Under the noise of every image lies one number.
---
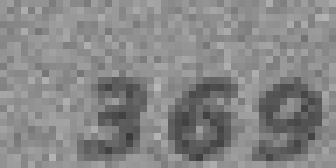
369
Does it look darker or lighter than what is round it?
darker
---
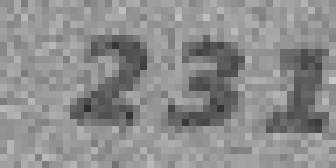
231
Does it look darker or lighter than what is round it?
darker
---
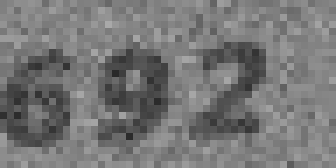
692
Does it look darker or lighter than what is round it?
darker
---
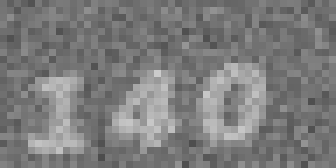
140
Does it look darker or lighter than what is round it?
lighter
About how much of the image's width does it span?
two thirds
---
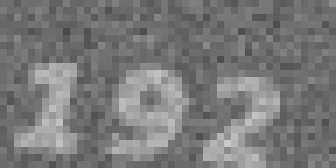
192
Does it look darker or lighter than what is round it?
lighter
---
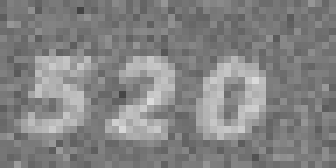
520
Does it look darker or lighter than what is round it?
lighter
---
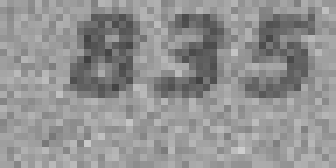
835
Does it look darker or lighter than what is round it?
darker
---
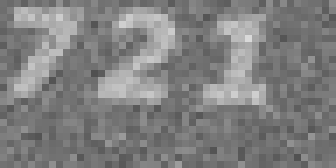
721
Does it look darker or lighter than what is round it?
lighter
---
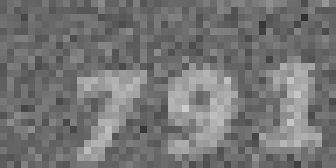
791
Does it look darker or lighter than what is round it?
lighter
